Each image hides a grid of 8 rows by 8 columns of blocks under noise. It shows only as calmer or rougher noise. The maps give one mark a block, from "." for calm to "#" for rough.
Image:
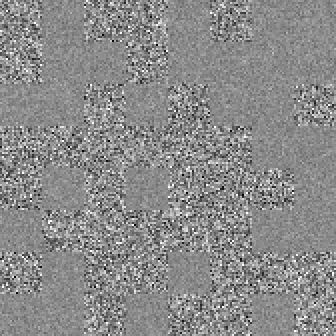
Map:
# . # # . # . .
# . . # . . . .
. . # . # . . #
# # # # # # . .
# . # . # # # .
. # # # # # . .
# . # # . # # #
. . # . # # . #
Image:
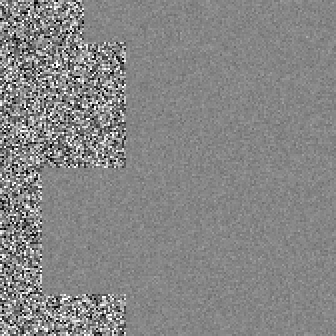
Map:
# # . . . . . .
# # # . . . . .
# # # . . . . .
# # # . . . . .
# . . . . . . .
# . . . . . . .
# . . . . . . .
# # # . . . . .
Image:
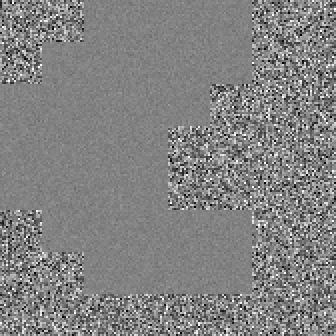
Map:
# # . . . . # #
# . . . . . # #
. . . . . # # #
. . . . # # # #
. . . . # # # #
# . . . . . # #
# # . . . . # #
# # # # # # # #
